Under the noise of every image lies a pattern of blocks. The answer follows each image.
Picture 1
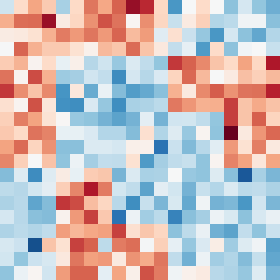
mirrored about the diagonal from the top left
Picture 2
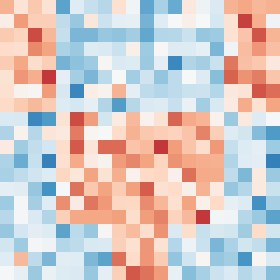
left and right mirror each other
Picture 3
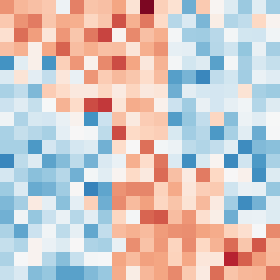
the same after a half turn
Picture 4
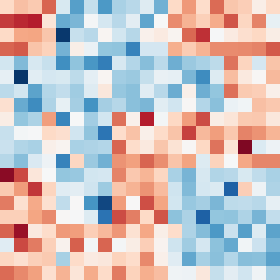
mirrored about the diagonal from the top left
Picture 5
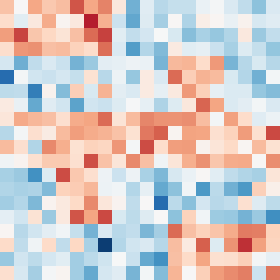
the same after a half turn
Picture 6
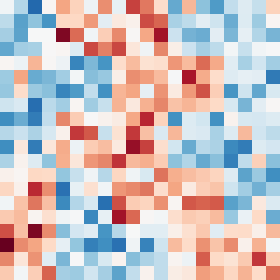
no symmetry
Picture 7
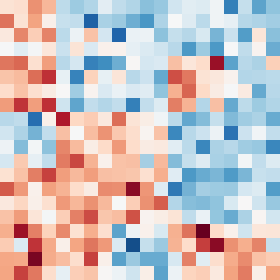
mirrored about the diagonal from the bottom left
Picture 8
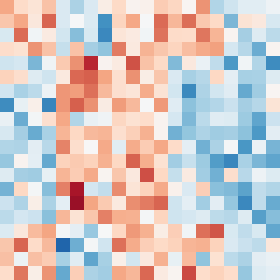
top and bottom mirror each other
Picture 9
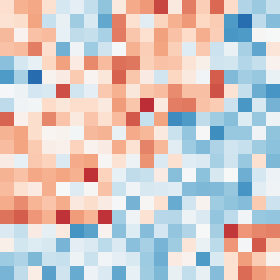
mirrored about the diagonal from the top left
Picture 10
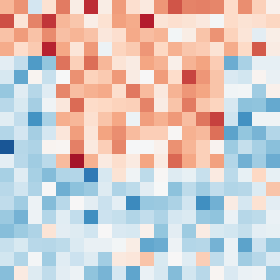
left and right mirror each other
